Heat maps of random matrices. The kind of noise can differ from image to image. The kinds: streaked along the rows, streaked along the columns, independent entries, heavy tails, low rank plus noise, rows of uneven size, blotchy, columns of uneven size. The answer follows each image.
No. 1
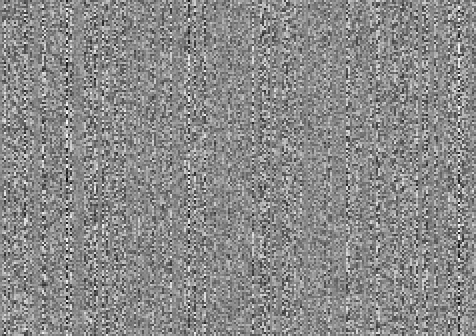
columns of uneven size
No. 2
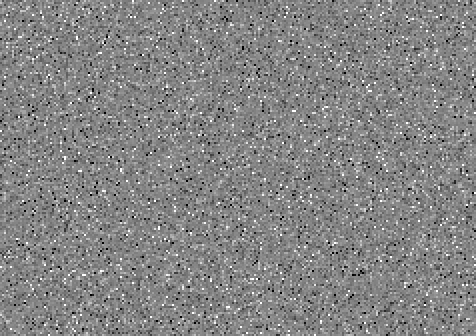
heavy tails
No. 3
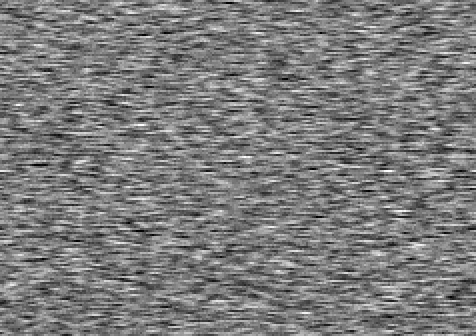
streaked along the rows
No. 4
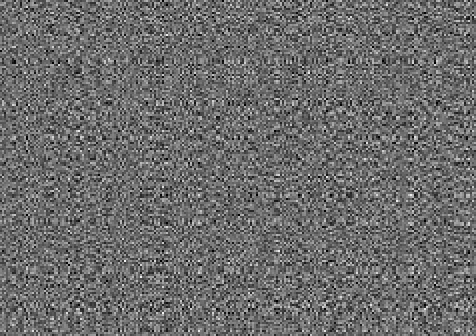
low rank plus noise
